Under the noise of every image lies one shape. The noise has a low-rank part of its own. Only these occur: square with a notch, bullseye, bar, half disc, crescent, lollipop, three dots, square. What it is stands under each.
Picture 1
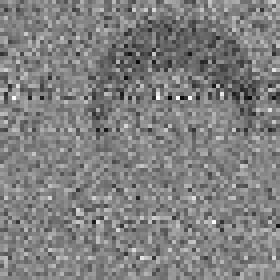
crescent
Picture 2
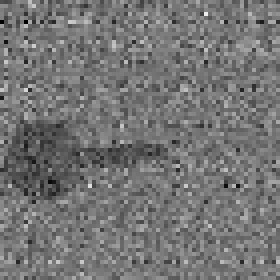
lollipop
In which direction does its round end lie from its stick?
left
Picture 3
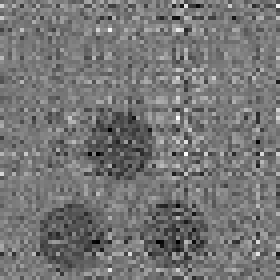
three dots
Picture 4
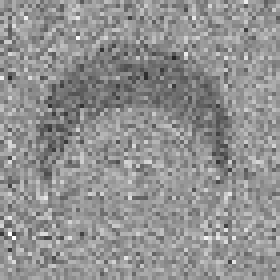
crescent
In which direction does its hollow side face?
down
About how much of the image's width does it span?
two thirds
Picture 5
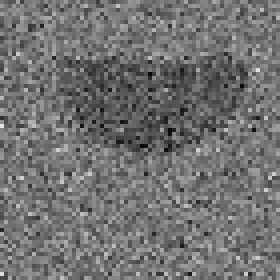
half disc
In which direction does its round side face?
down
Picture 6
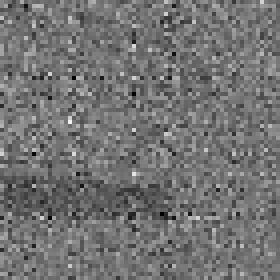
bar
